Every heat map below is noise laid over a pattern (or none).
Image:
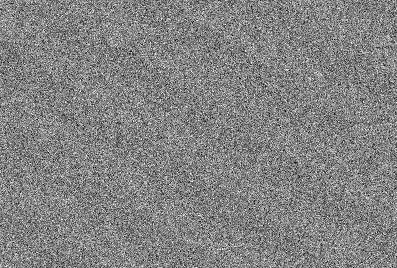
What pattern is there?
diagonal stripes
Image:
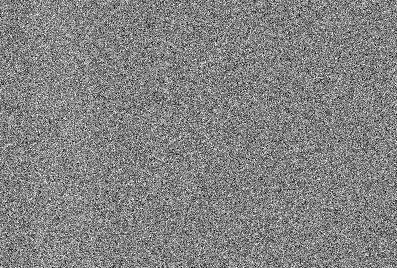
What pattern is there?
one vertical stripe
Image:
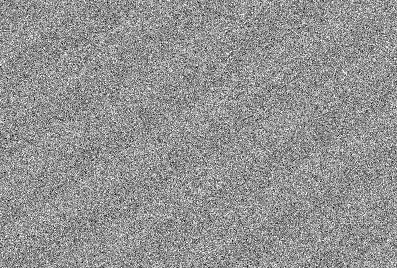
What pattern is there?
diagonal stripes
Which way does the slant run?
bottom left to top right
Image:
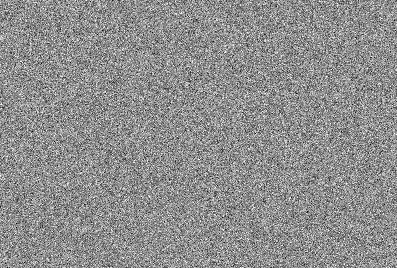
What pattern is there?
only noise
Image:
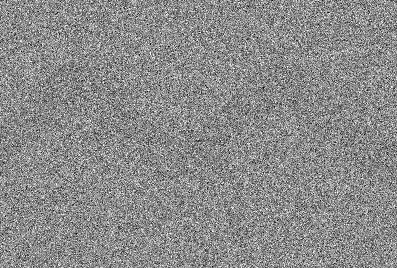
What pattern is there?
a wavy band
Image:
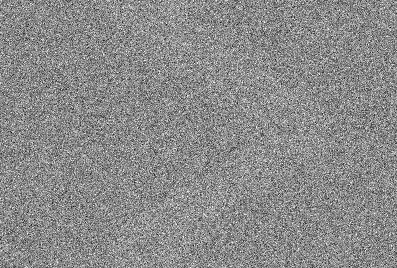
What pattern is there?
a wavy band
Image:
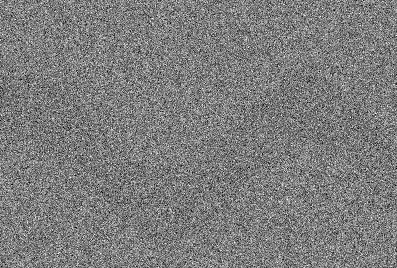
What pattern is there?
a wavy band
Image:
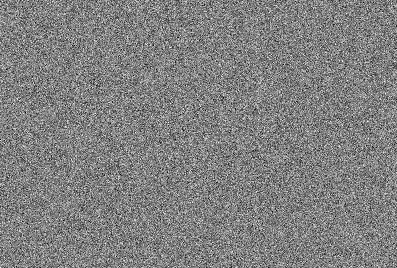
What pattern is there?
only noise
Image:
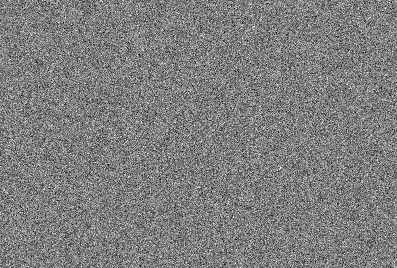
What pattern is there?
only noise
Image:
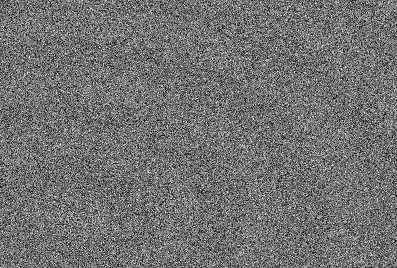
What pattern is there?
rings round one point
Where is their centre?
bottom left
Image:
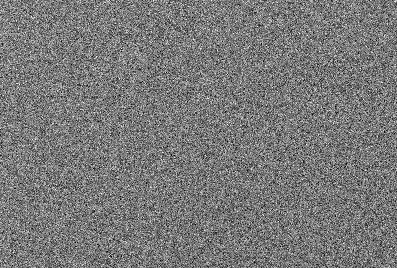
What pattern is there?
a smooth slope
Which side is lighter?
top left
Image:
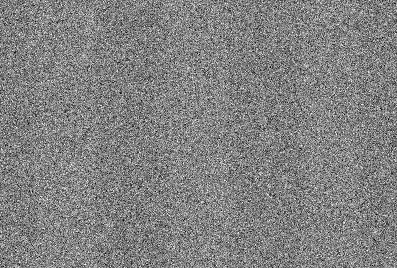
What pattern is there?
vertical stripes
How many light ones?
3
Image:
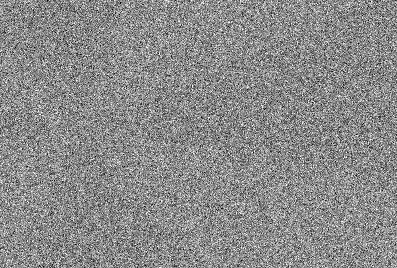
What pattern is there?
spokes from one point
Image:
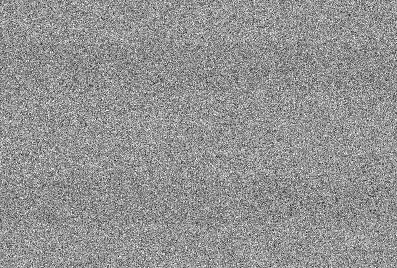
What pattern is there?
horizontal stripes
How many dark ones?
2
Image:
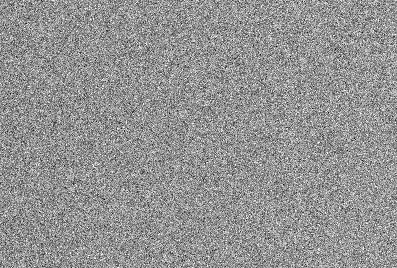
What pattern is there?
a smooth slope
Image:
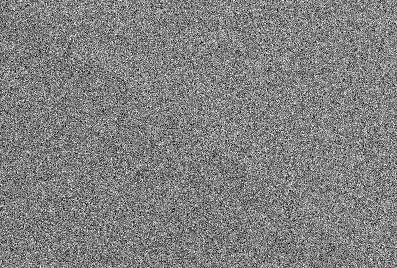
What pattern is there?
a sharp edge
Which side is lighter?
top right
